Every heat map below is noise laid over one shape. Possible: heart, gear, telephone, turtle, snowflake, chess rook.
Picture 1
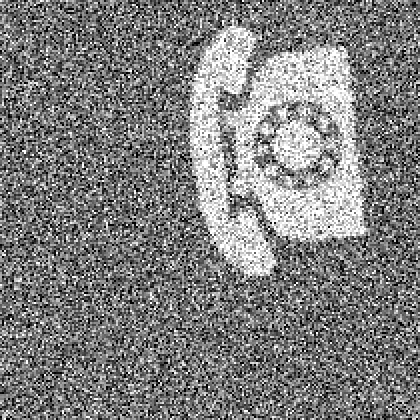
telephone
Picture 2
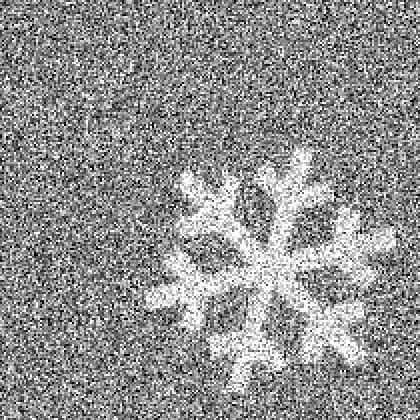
snowflake
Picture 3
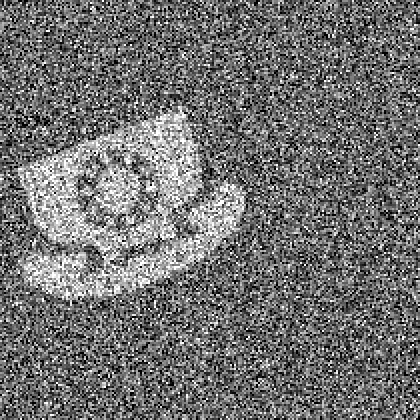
telephone
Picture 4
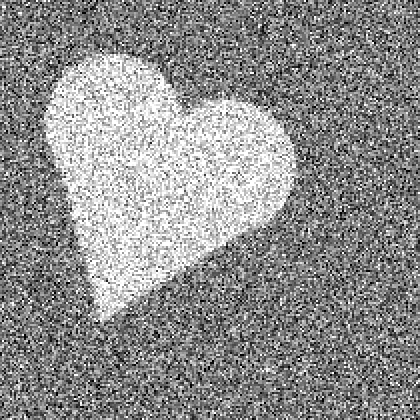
heart
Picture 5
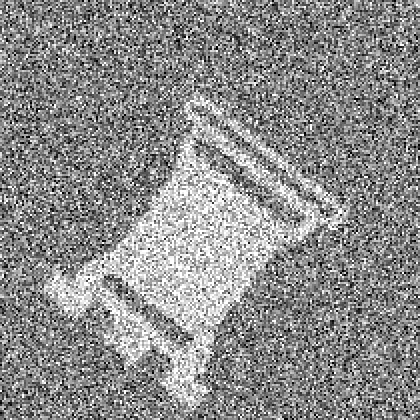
chess rook
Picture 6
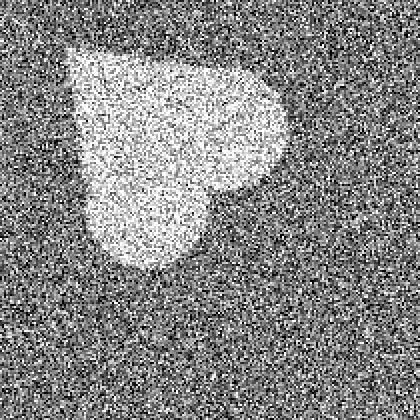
heart
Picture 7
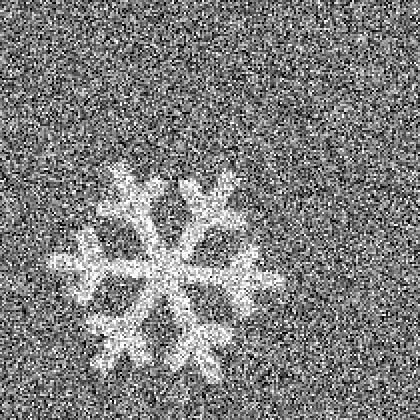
snowflake
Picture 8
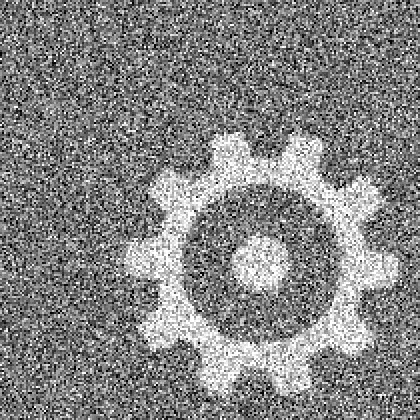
gear
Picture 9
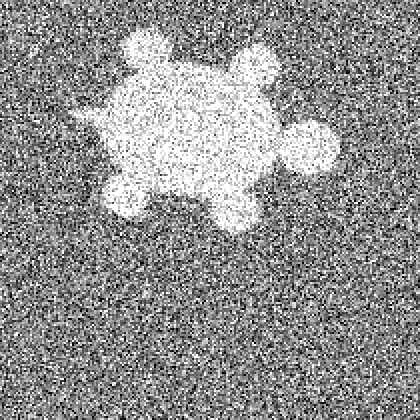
turtle
